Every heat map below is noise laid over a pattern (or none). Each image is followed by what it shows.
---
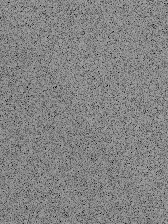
a sharp edge
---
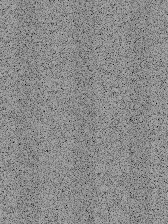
vertical stripes
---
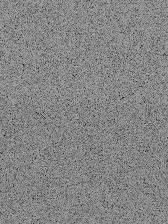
a sharp edge
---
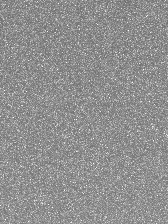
a smooth slope
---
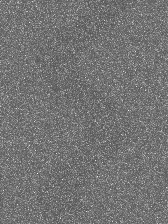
a wavy band
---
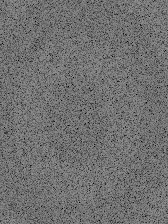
rings round one point
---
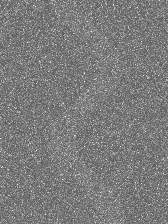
a wavy band
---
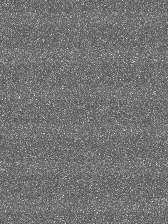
horizontal stripes
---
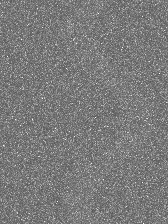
a wavy band
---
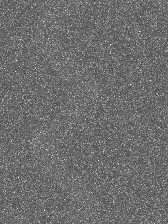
a wavy band
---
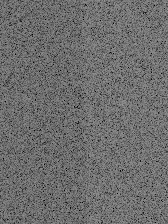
a sharp edge
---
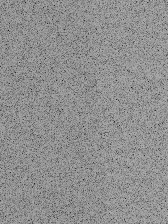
a sharp edge
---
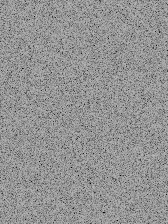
only noise
